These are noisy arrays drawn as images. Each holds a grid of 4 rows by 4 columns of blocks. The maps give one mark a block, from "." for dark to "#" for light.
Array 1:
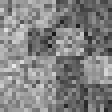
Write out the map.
##..
#.#.
##.#
##..
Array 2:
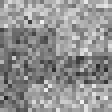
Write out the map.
####
..##
....
.###
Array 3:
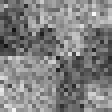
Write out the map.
.###
..#.
##..
##.#
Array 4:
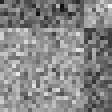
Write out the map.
...#
###.
###.
###.
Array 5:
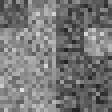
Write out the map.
.#..
##.#
##..
##..
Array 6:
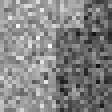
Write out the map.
###.
##..
##..
##..
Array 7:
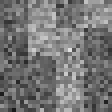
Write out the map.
.#.#
.##.
..#.
..#.
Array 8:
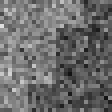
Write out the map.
###.
##..
##..
#...
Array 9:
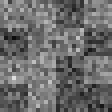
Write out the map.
##.#
.##.
##.#
.#..
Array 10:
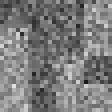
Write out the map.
...#
#..#
#.#.
#.##
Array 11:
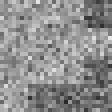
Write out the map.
###.
####
###.
#...
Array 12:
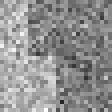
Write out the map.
#...
#...
##..
##..
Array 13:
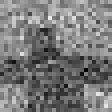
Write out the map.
####
#.##
....
#..#
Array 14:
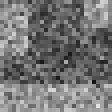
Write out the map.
#..#
#...
....
####
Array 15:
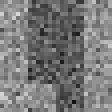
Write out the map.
#..#
#..#
#..#
##.#
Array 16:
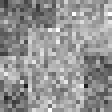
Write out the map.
..##
.###
###.
.##.
